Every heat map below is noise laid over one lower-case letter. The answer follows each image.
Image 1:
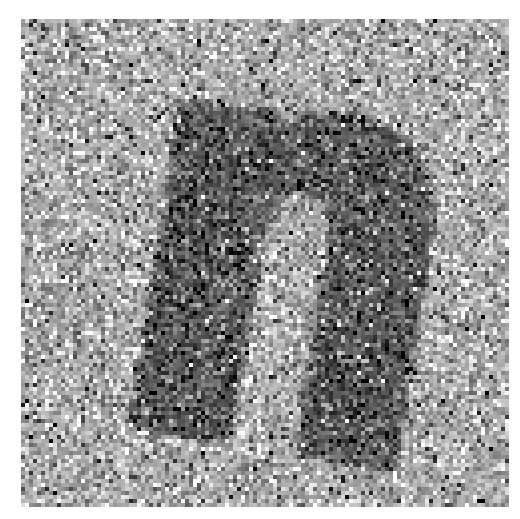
n
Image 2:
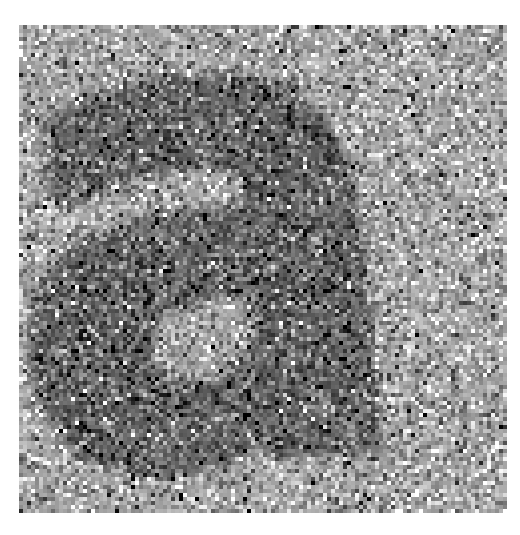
a
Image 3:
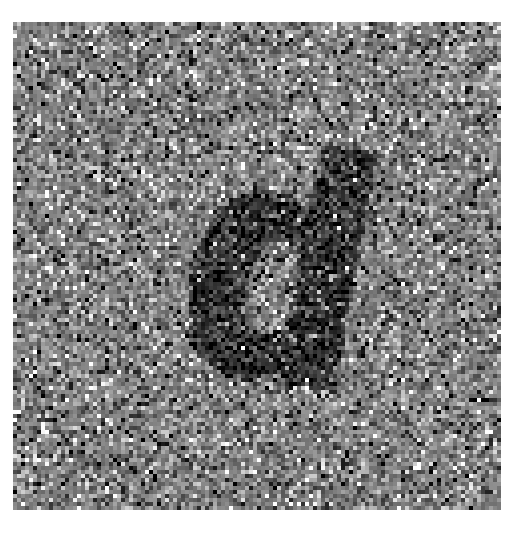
d
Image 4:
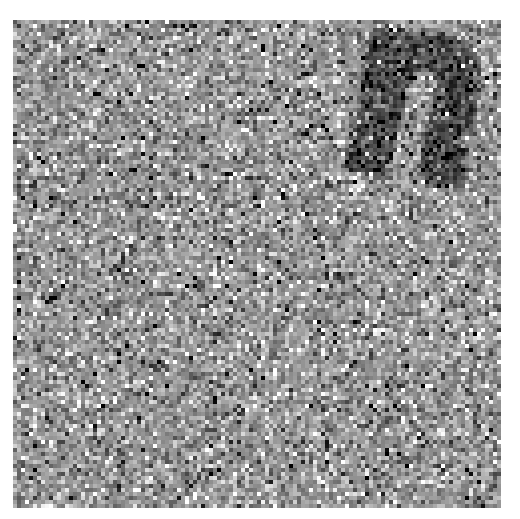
n
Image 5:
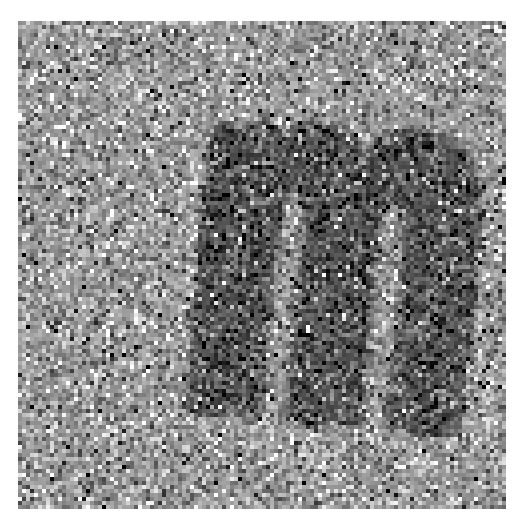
m
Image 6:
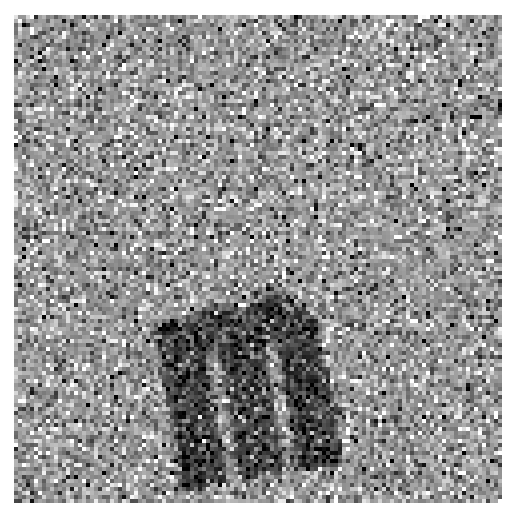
m
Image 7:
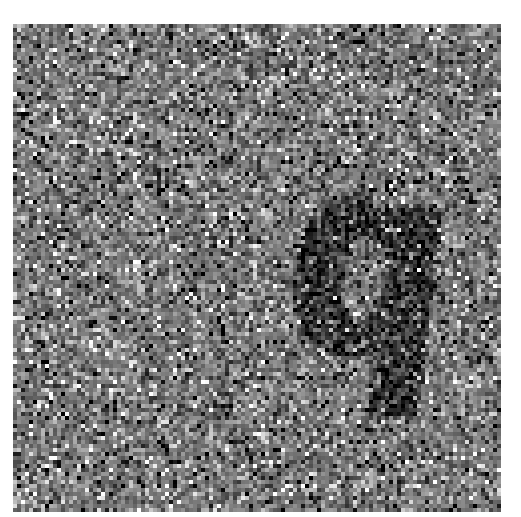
q
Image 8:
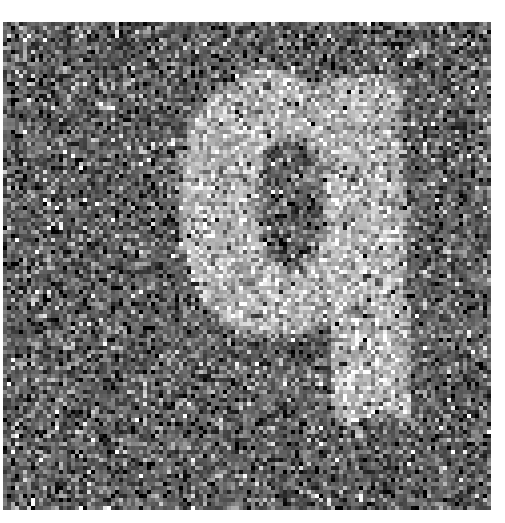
q
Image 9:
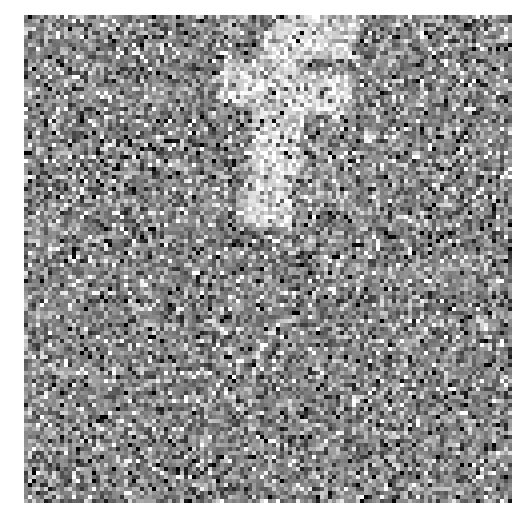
f
